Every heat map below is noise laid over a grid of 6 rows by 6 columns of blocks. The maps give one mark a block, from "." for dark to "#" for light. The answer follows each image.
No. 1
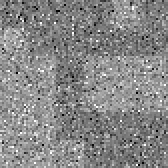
. . . . # .
# . . . . .
# # . # # #
# # . # # #
# # . . . .
# # # . . .
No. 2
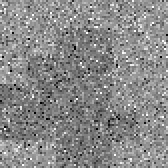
# # # # # #
# # . . # #
# . . . # #
. . . . # #
. . . . . #
# # . . # #
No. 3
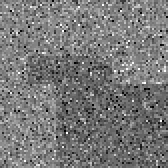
# # # # # #
# # # # # #
# . . . # #
# # . . . .
# # . . . .
# # . . . .
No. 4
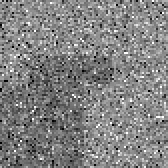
# # # # # #
# # # # # #
# . . . # #
. . . # # #
. . . # # #
. . . # # #
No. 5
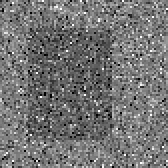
# # # # # #
# . . . # #
# . . . # #
# . . . # #
# . . . # #
# # # # # #
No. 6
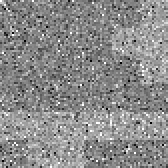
. . . . . #
. . . . # #
. . . . . #
. . . . . .
# # # # # #
. # # . . .
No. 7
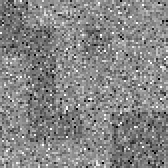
. # # # # #
. . # . # #
# . # # # #
# . # # # #
# . . # . .
# # # # . .
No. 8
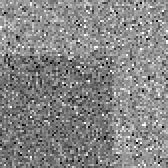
# # # # # #
# # # # # #
. . . . # #
. . . . # #
. . . . # #
. . . . # #
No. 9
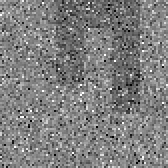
# # . . . #
# # . # . #
# # . # . #
# # # # . #
# # # # # #
# # # # # #
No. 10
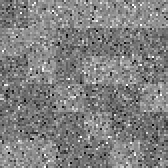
. # # # # #
# # . . . .
. # . # # .
. . # . . #
. . . # . .
# # . . # .
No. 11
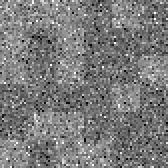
# # # . # .
# . # . . .
# . # . . #
. . . . # .
. # # . . .
# . # # . .
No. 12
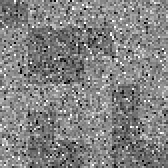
. # # # # #
# . . . # #
# . . # # #
# # # # . #
# . # # . #
# . . # . .
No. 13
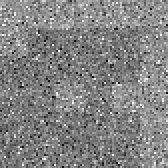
# # # # # #
# . . . . #
. . . . . #
. . # . # #
. . . . . #
. . . . . #
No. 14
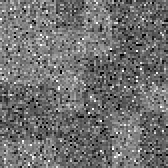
# # . # . .
# # # # . .
# # # . . .
. . # . . #
. . . . # .
# # . . # .
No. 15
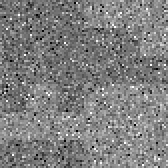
. . . # # #
. . . . . #
. . . . . .
. # . # # #
# # # # # #
. . . # # #
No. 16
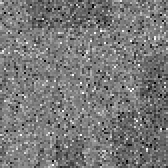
# . . . # #
# # # # # #
# # # # # .
# # # # # .
# # # # . .
# # . # . .
